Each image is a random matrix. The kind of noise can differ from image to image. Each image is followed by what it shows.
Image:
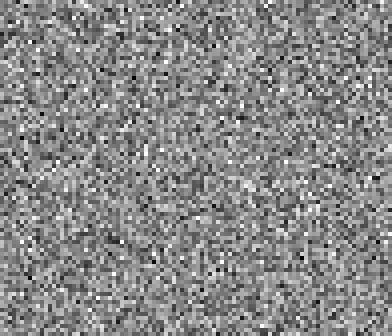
independent entries
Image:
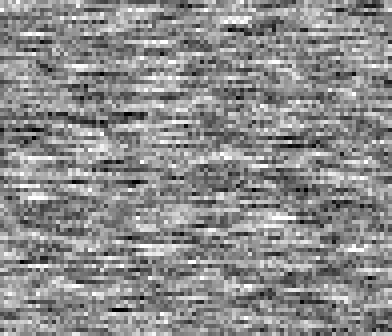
streaked along the rows
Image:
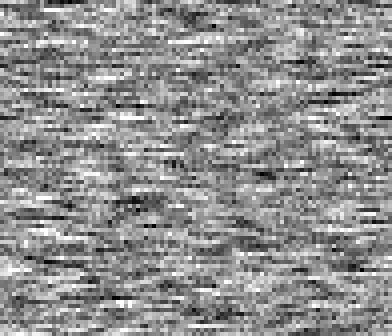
streaked along the rows
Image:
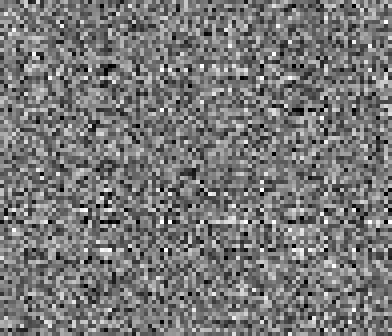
low rank plus noise
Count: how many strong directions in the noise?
one
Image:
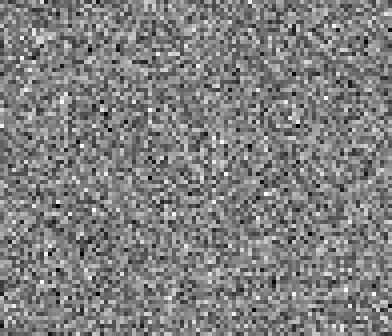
independent entries
